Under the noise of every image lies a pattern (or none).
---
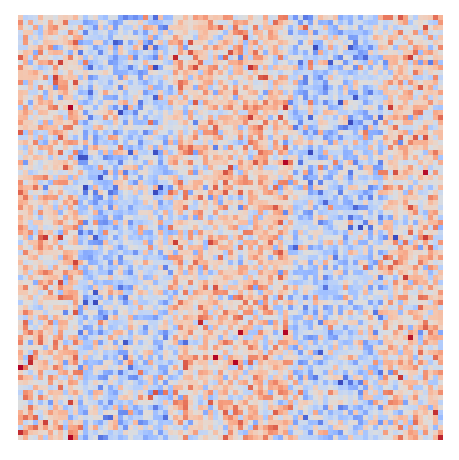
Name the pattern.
vertical stripes
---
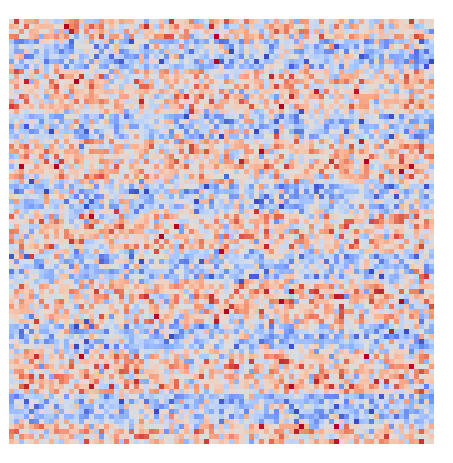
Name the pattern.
horizontal stripes
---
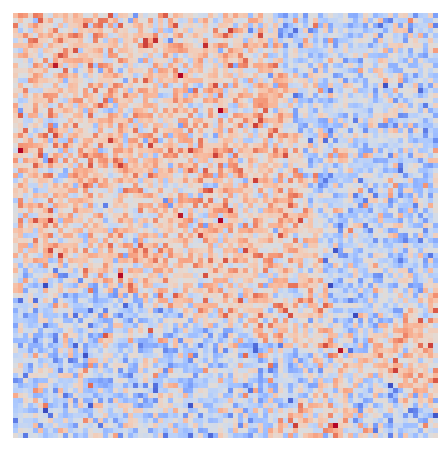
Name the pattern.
spokes from one point
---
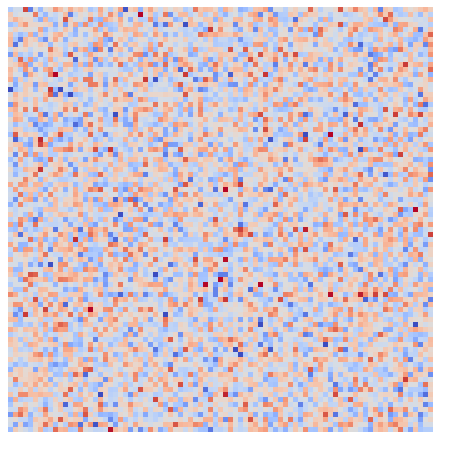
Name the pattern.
only noise
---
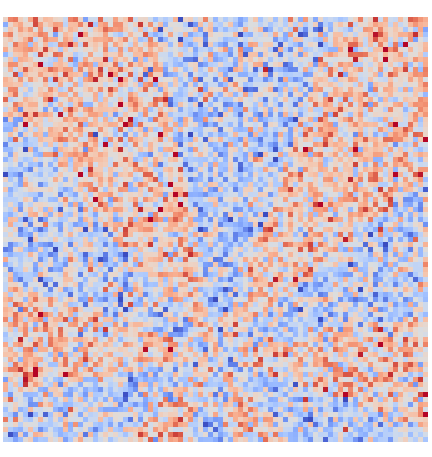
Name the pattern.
spokes from one point
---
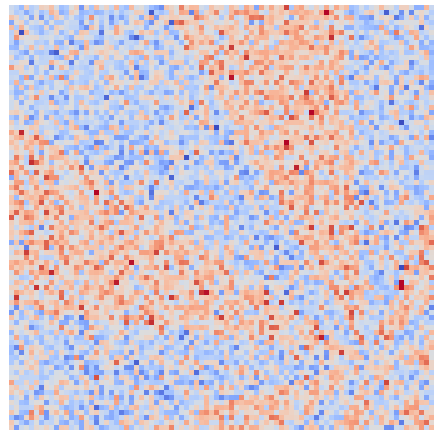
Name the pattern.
spokes from one point
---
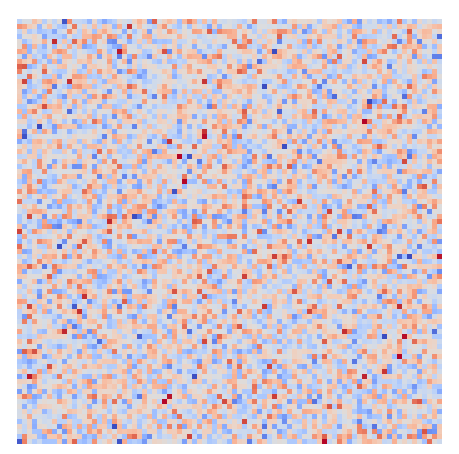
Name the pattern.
only noise
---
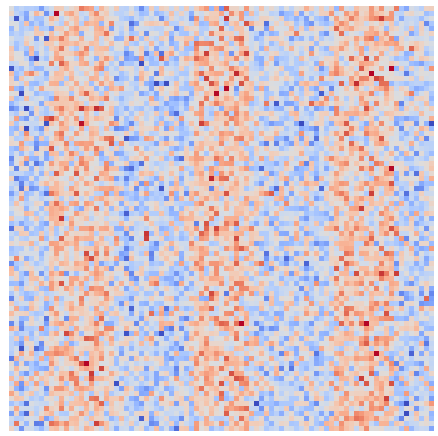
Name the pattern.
vertical stripes
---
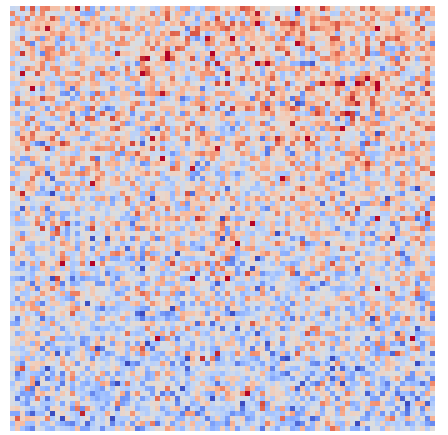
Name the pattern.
a smooth slope
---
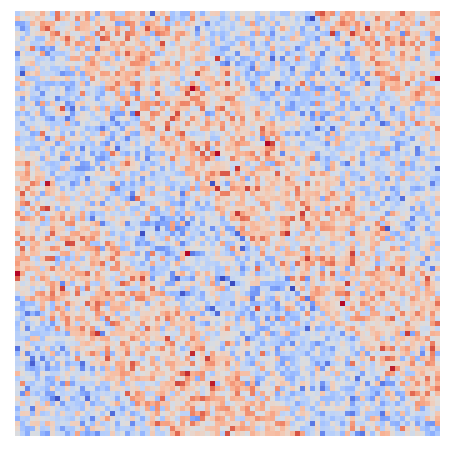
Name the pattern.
diagonal stripes
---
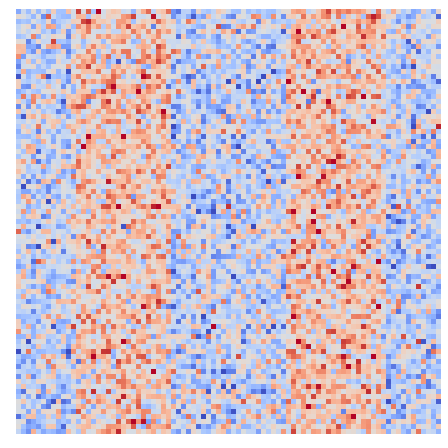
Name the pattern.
vertical stripes
